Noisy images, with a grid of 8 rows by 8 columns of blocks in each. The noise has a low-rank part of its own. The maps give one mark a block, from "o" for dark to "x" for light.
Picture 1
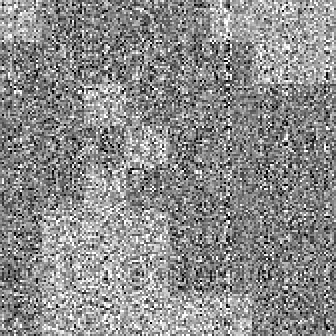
xooooxxx
ooooooxx
ooxooooo
oooxoooo
ooxooooo
oxxxoooo
oxxxoooo
oxxxxxoo
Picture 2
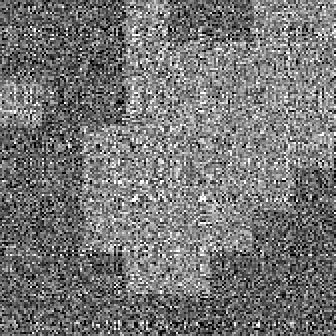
oooxooxx
oooxxxxx
xooxxxxx
ooxxxxxx
ooxxxxxo
ooxxxxoo
oooxxooo
oooooooo
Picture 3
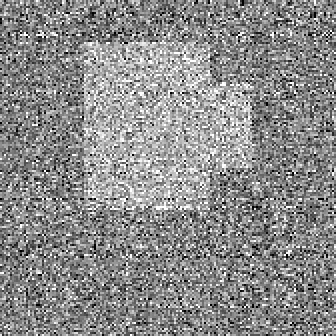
oooooooo
ooxxxooo
ooxxxxoo
ooxxxxoo
ooxxxooo
oooooooo
oooooooo
oooooooo
